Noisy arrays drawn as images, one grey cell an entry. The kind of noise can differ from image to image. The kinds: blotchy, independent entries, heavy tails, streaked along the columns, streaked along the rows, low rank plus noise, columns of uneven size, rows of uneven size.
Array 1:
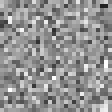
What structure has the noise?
independent entries
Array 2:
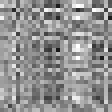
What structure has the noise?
low rank plus noise
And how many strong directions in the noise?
one
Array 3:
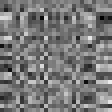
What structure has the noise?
low rank plus noise
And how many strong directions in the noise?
one
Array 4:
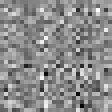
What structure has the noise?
low rank plus noise
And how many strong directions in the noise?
two
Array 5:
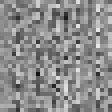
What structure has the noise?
columns of uneven size
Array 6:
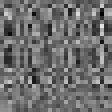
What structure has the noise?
low rank plus noise
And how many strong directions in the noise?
one
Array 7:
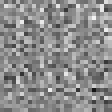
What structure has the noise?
low rank plus noise
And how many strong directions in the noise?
three or four
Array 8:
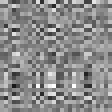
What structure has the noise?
low rank plus noise
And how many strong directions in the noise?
one
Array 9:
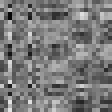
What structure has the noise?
low rank plus noise
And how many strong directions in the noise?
one
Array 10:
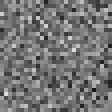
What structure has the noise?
independent entries
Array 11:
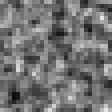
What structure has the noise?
blotchy
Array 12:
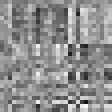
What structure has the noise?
low rank plus noise
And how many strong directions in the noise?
one
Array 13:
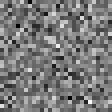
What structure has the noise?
independent entries
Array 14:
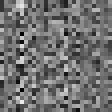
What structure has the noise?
columns of uneven size
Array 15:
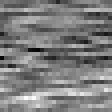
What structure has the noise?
streaked along the rows
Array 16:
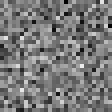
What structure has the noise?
independent entries
